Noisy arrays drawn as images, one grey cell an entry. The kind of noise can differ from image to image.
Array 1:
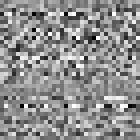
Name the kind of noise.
rows of uneven size
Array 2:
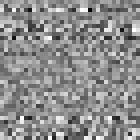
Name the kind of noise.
rows of uneven size
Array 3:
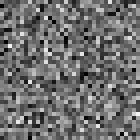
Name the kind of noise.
independent entries
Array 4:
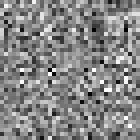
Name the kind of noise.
low rank plus noise
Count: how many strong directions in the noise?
two
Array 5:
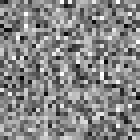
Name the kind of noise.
independent entries
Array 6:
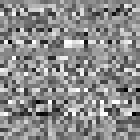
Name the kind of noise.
rows of uneven size
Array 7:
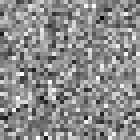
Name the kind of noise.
independent entries
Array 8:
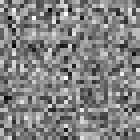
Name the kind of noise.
low rank plus noise
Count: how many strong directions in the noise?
five to eight
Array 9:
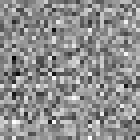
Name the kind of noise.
low rank plus noise
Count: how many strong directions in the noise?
three or four
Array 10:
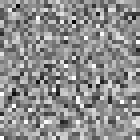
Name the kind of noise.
low rank plus noise
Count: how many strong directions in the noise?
five to eight
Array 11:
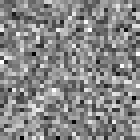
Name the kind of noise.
independent entries
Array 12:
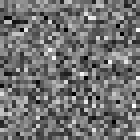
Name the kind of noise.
independent entries
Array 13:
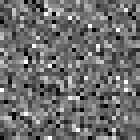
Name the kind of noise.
heavy tails
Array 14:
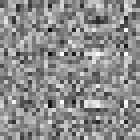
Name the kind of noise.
low rank plus noise
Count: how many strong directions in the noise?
one
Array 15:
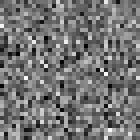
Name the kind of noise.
low rank plus noise
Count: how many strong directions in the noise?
five to eight
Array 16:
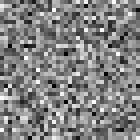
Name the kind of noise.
independent entries
